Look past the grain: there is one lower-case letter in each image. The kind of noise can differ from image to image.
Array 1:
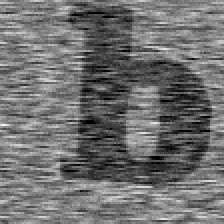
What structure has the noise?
streaked along the rows
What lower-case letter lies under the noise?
b
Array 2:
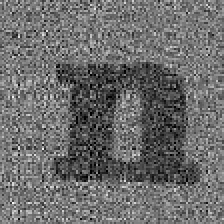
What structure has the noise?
low rank plus noise
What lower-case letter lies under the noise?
n
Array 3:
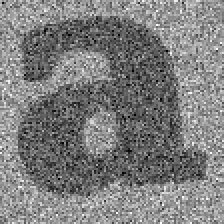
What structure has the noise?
independent entries
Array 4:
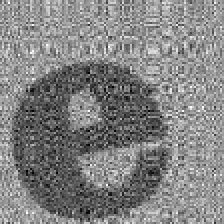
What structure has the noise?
low rank plus noise
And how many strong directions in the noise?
two
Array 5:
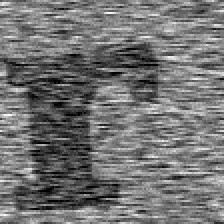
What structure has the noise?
streaked along the rows
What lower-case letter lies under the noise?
r
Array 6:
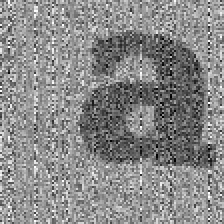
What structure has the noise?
columns of uneven size
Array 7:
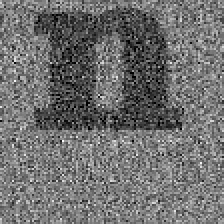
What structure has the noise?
low rank plus noise
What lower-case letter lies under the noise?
n
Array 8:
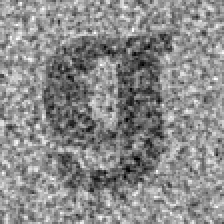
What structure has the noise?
blotchy
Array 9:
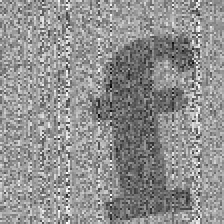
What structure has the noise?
columns of uneven size
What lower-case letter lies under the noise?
f
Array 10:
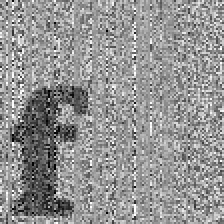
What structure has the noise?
columns of uneven size
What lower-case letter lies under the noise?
f
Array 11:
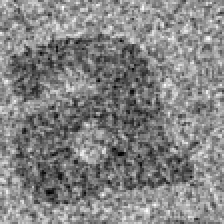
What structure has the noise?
blotchy
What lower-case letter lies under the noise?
a
